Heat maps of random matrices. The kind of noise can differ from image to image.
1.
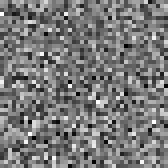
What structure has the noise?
independent entries
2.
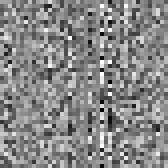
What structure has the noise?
columns of uneven size
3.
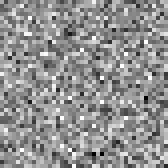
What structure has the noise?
independent entries
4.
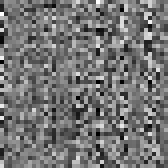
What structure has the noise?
columns of uneven size
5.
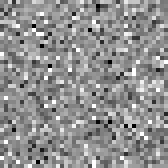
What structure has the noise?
heavy tails
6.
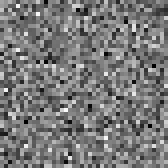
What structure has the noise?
independent entries
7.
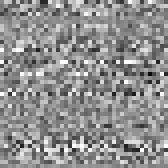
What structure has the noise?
rows of uneven size
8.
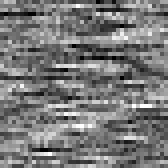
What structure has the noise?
streaked along the rows
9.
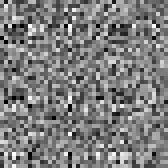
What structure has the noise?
low rank plus noise
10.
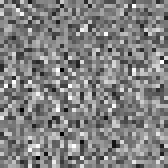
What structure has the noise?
low rank plus noise
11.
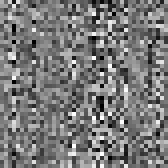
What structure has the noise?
columns of uneven size
